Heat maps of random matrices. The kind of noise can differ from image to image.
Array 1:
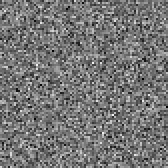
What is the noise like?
independent entries
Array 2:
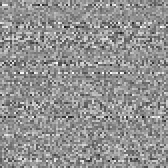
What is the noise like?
rows of uneven size
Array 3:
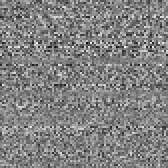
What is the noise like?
rows of uneven size
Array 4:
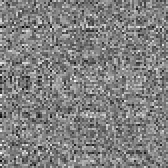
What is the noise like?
low rank plus noise
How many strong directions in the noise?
one
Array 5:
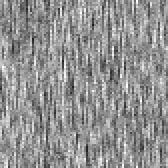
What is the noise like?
streaked along the columns
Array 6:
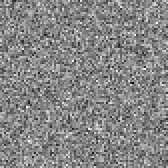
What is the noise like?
independent entries
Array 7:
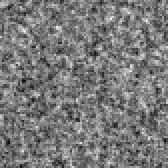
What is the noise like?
blotchy
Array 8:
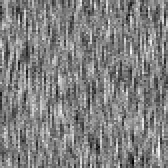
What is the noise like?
streaked along the columns
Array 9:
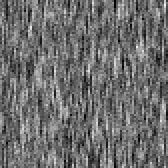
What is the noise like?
streaked along the columns
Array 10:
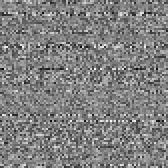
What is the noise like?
rows of uneven size
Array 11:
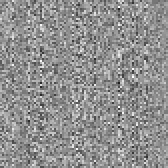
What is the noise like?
columns of uneven size
